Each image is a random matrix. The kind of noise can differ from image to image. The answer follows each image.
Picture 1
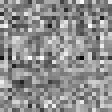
low rank plus noise
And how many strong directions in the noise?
three or four
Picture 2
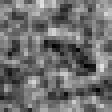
blotchy
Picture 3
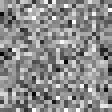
low rank plus noise
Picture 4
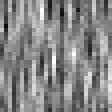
streaked along the columns
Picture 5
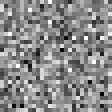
independent entries
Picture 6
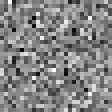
independent entries
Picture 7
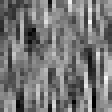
streaked along the columns
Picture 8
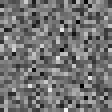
independent entries
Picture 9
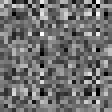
low rank plus noise
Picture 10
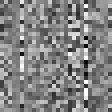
columns of uneven size
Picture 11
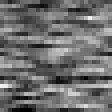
streaked along the rows
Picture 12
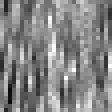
streaked along the columns
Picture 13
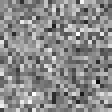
low rank plus noise
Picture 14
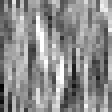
streaked along the columns
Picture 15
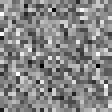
independent entries
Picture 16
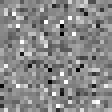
heavy tails
